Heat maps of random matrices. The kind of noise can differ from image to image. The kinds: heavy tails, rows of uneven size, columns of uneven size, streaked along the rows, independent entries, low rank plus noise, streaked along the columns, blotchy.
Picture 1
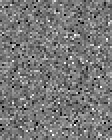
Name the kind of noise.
heavy tails
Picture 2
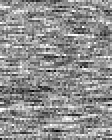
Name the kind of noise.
streaked along the rows
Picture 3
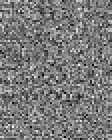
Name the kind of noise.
low rank plus noise
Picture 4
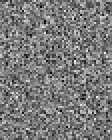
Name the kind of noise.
low rank plus noise
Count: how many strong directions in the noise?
one
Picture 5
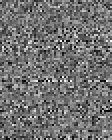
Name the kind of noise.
rows of uneven size
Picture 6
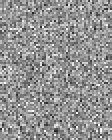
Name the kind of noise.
low rank plus noise
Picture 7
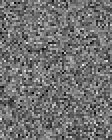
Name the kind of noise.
independent entries
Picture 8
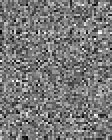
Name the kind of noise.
low rank plus noise
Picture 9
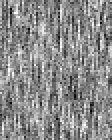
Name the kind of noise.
streaked along the columns
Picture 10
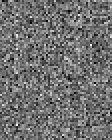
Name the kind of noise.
low rank plus noise
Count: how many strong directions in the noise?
one
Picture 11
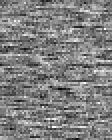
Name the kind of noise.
streaked along the rows
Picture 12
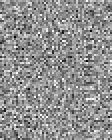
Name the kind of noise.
low rank plus noise
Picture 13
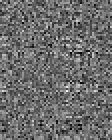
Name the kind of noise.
low rank plus noise
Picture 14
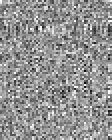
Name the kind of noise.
low rank plus noise
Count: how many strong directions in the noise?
one
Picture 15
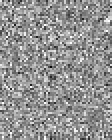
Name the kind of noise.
low rank plus noise
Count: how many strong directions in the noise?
three or four
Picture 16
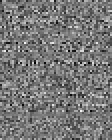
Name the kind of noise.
rows of uneven size
